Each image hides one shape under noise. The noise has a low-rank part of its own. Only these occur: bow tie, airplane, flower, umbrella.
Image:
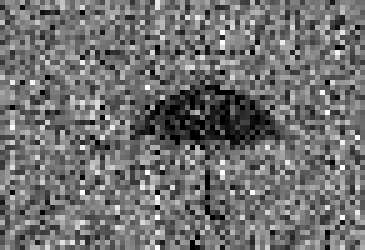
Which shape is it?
umbrella
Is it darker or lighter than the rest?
darker
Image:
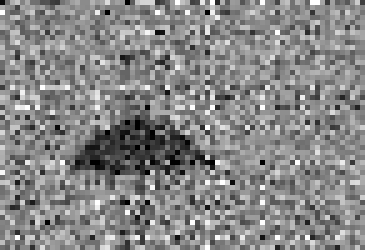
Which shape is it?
umbrella
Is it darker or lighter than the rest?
darker
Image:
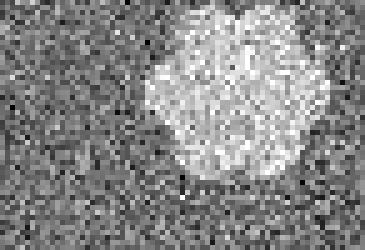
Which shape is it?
flower
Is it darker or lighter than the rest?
lighter
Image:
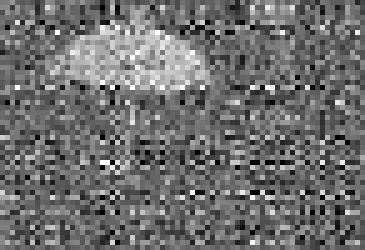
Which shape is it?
umbrella
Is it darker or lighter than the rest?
lighter
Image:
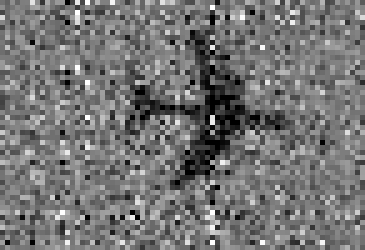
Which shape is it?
airplane
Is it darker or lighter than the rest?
darker
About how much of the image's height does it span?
two thirds
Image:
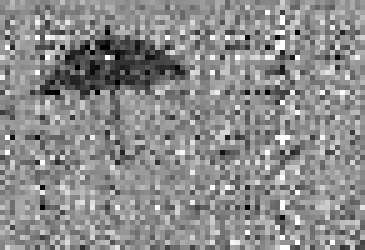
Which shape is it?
umbrella
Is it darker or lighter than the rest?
darker
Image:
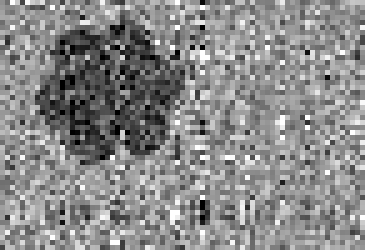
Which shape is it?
flower
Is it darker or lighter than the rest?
darker
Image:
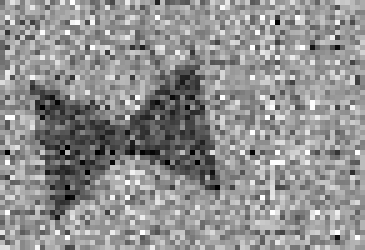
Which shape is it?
bow tie
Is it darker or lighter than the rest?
darker
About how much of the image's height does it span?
two thirds
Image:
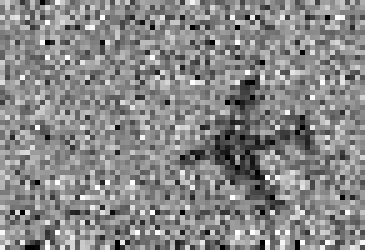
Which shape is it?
airplane
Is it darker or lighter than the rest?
darker
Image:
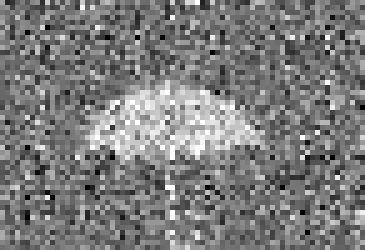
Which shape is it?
umbrella
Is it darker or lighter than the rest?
lighter
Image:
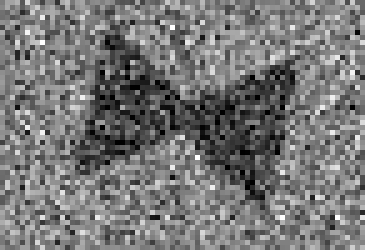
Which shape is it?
bow tie
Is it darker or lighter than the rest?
darker
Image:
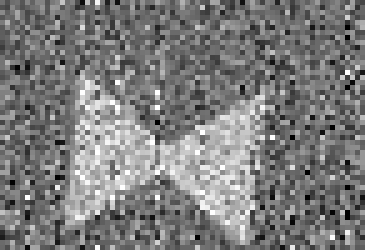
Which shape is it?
bow tie
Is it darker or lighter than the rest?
lighter
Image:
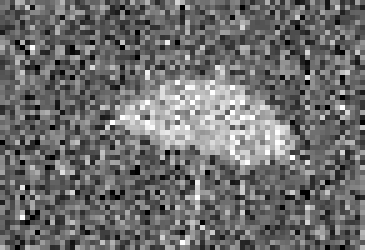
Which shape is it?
umbrella
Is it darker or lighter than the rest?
lighter
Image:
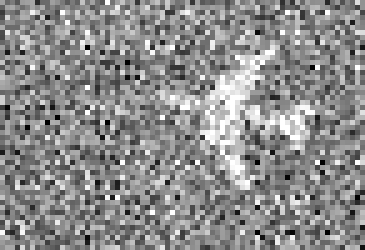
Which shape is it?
airplane
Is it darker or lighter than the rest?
lighter
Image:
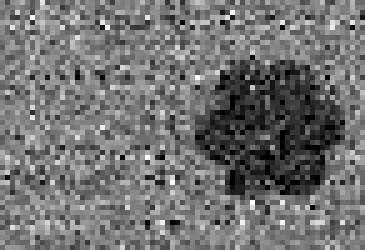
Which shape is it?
flower
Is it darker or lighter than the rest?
darker
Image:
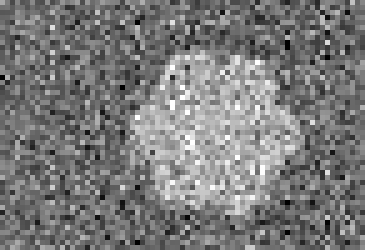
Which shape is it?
flower
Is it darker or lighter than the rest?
lighter
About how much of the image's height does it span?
two thirds
